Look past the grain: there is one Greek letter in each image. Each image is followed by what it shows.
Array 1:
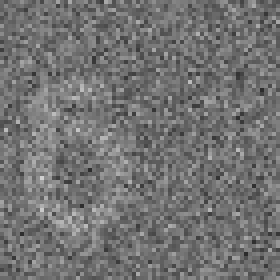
delta
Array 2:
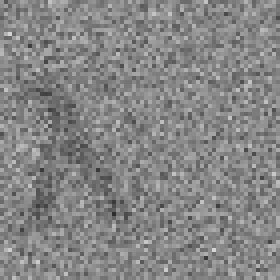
lambda
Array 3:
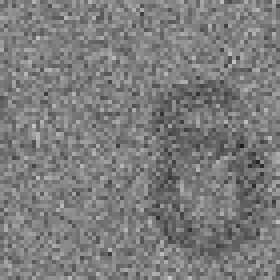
delta
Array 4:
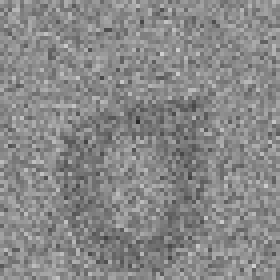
sigma
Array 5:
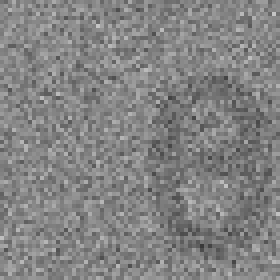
theta
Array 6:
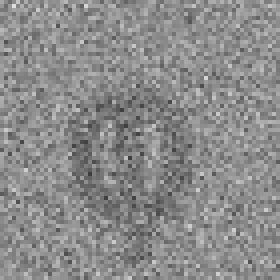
phi
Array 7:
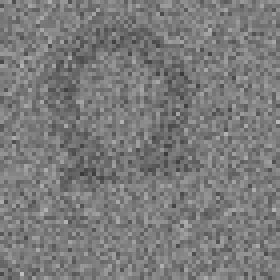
omega
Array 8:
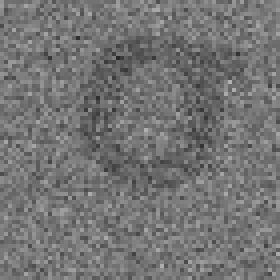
sigma
